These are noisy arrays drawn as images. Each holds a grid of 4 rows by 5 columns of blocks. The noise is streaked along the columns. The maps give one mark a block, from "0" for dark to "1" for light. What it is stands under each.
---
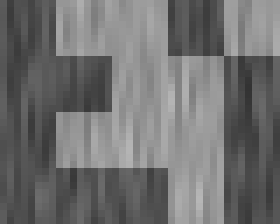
01101
00110
01110
00010
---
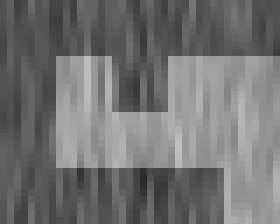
00000
01011
01111
00001
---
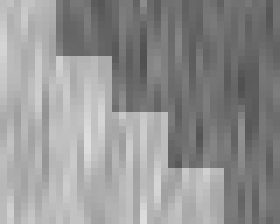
10000
11000
11100
11110
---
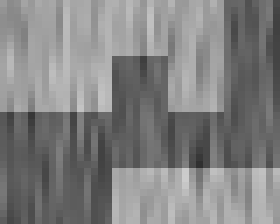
11110
11010
00000
00111
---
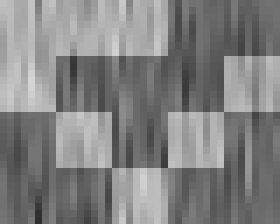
11100
10001
01010
00100
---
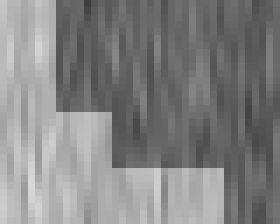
10000
10000
11000
11110
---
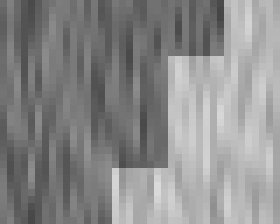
00001
00011
00011
00111
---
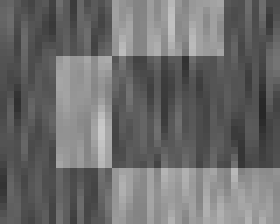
00110
01000
01000
00111
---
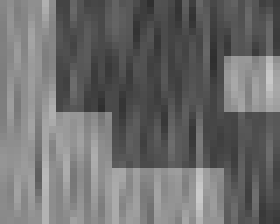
10000
10001
11000
11110
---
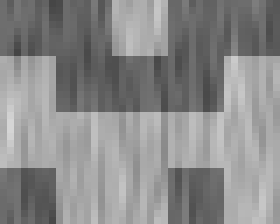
00100
10001
11111
01101
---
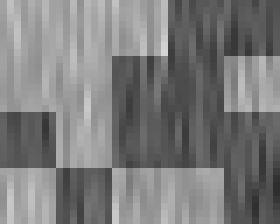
11100
11001
01000
10110
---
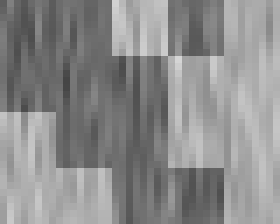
00101
00011
10011
11001
